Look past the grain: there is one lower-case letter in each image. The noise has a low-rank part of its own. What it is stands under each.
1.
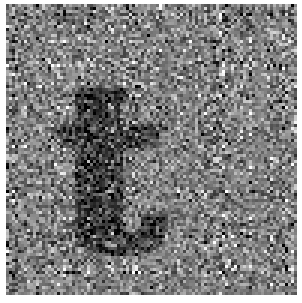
t
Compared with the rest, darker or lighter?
darker
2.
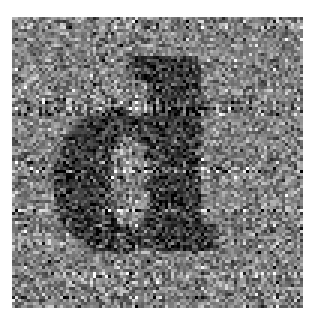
d
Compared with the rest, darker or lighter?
darker
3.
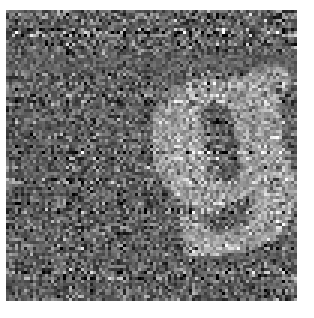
g
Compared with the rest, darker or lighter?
lighter
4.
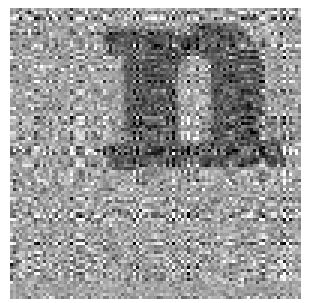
n
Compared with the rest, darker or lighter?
darker
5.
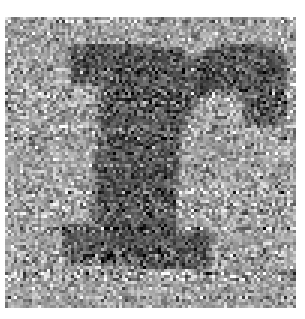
r
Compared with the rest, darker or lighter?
darker
